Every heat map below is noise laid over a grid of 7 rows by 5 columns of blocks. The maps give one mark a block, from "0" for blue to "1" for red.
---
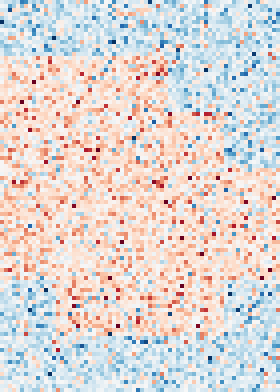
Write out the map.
00000
11100
11110
11111
11111
01110
00000
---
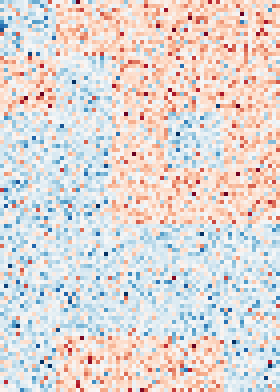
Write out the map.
01111
10111
00101
00111
00000
00000
01110
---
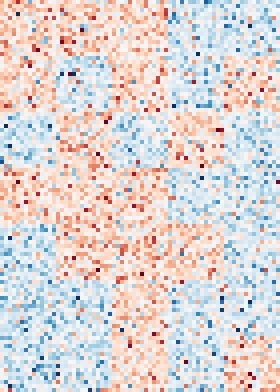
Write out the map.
11100
10101
01010
11100
01110
00100
00101
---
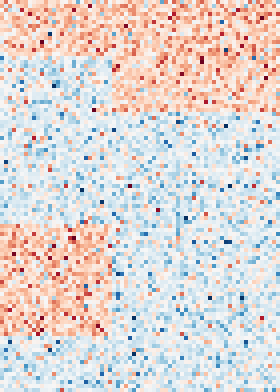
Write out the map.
11111
00111
00000
00000
11000
11000
00000
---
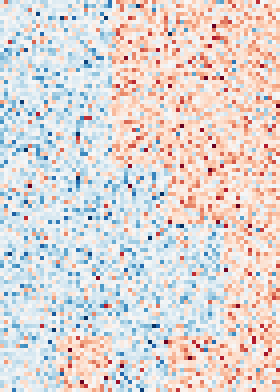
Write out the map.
00111
00111
00111
00011
00001
00001
01011
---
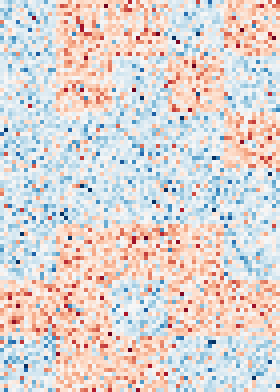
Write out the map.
01101
01010
00001
00000
01110
11011
01100
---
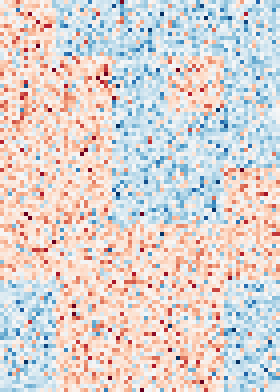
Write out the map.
10000
11010
11000
11001
11111
01110
01110
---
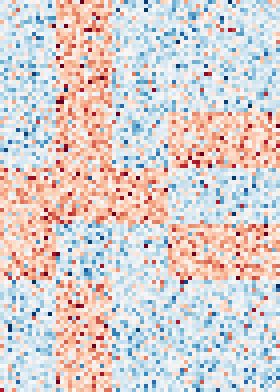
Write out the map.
01000
01000
01011
11100
10011
01000
01000
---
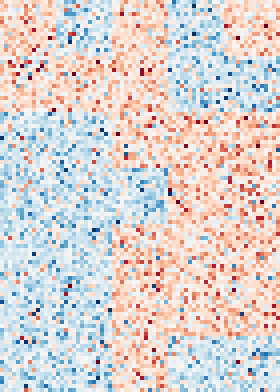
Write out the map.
10101
11100
00111
00011
00111
00111
00100
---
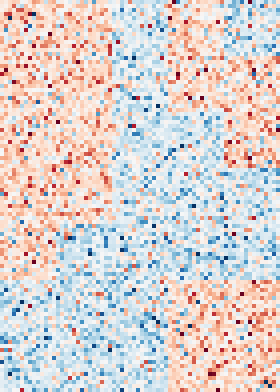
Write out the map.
11010
11011
11001
11000
10000
00011
00011
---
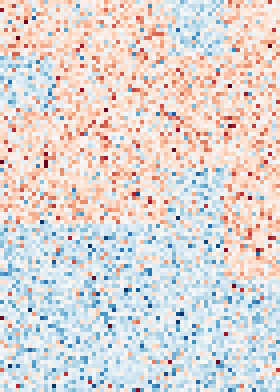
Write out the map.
11101
01111
11111
11101
00001
00000
00000
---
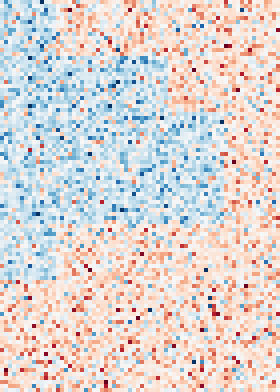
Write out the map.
01111
00011
00001
00001
01111
11111
11111
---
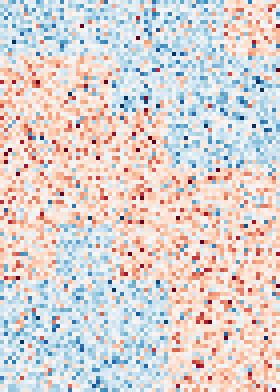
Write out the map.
00001
11000
11100
11111
10111
00011
00011
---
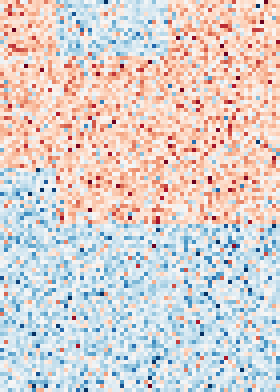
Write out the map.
10011
11111
11111
01111
00000
00000
00000
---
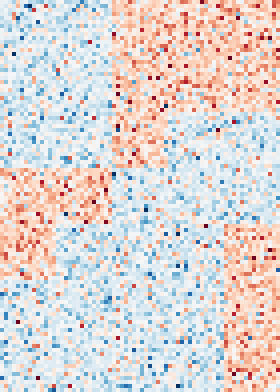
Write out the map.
00111
00111
00100
11000
10001
00001
00001
